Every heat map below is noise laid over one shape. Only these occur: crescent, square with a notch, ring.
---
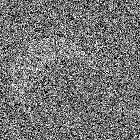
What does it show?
light crescent
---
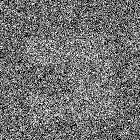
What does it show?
light square with a notch
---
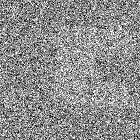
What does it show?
light square with a notch
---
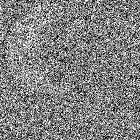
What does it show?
light crescent
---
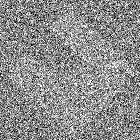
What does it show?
light square with a notch
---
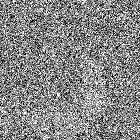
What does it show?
light crescent
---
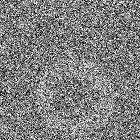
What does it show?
light ring
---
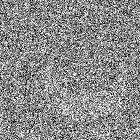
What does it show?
light crescent
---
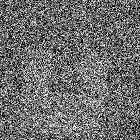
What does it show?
light square with a notch
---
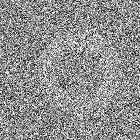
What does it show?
light ring
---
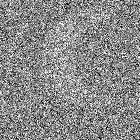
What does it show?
light crescent
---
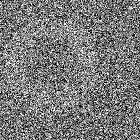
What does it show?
light ring
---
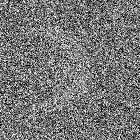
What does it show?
light crescent
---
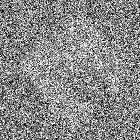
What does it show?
light square with a notch
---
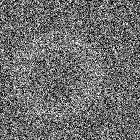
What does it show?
light ring
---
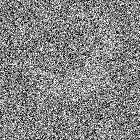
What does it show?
light crescent
